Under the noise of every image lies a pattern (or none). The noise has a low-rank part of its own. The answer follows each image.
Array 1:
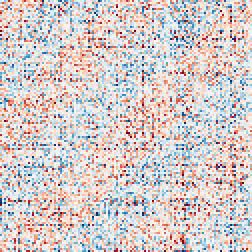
diagonal stripes
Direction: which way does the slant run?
bottom left to top right
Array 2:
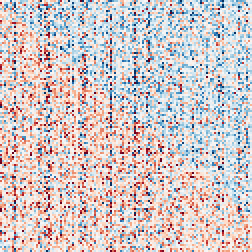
a sharp edge
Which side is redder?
bottom left
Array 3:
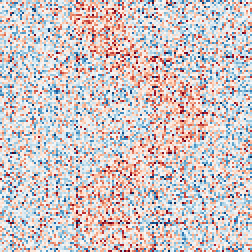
a wavy band
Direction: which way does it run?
top to bottom
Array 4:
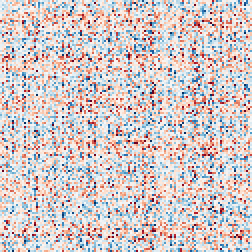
horizontal stripes
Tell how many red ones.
6
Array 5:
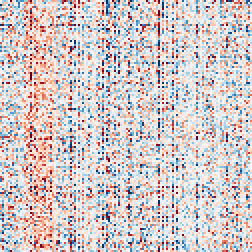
one vertical stripe
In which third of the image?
left
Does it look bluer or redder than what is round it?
redder
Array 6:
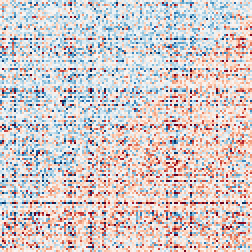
a sharp edge
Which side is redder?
bottom right
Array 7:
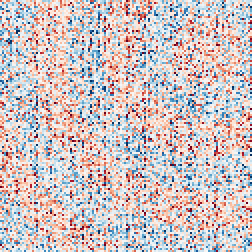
rings round one point
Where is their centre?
top right
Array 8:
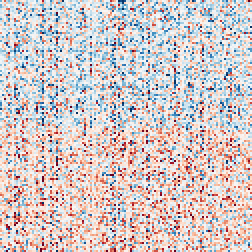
a sharp edge
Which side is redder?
bottom
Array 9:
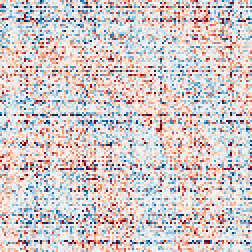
rings round one point
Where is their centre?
bottom left
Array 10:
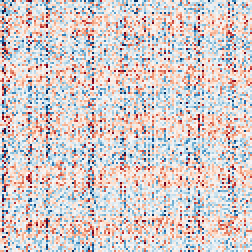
horizontal stripes
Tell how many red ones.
5
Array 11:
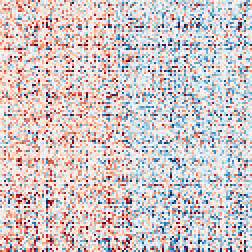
a sharp edge
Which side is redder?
left
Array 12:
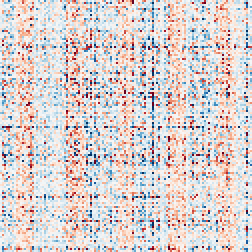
vertical stripes
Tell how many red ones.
5
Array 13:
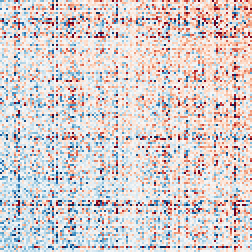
a smooth slope
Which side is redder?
top right
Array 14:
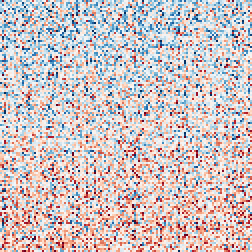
a smooth slope
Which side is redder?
bottom
